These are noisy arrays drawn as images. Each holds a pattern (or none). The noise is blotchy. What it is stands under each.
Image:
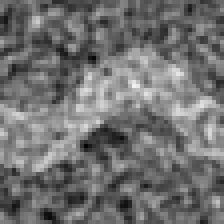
a wavy band
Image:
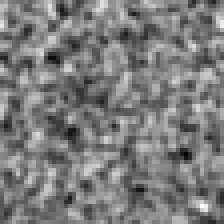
only noise
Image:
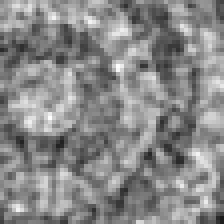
rings round one point
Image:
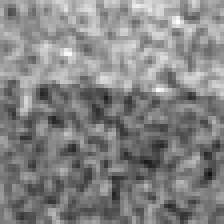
a sharp edge
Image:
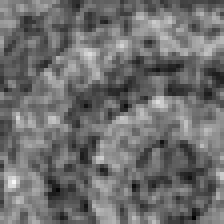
rings round one point
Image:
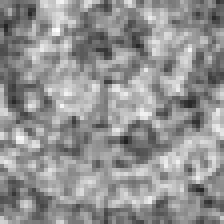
rings round one point
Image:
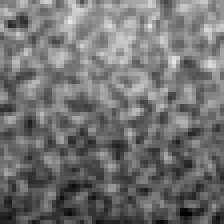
a smooth slope
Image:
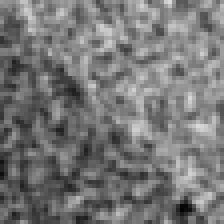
a sharp edge
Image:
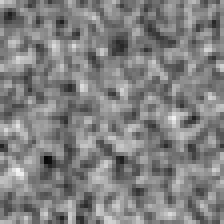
only noise
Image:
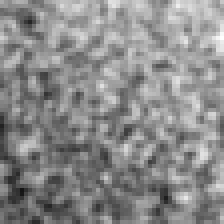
a smooth slope
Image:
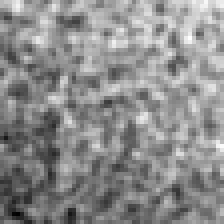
a smooth slope
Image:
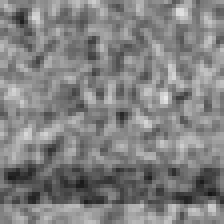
one horizontal stripe
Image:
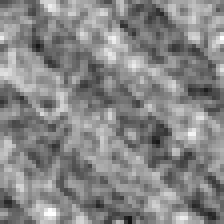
diagonal stripes
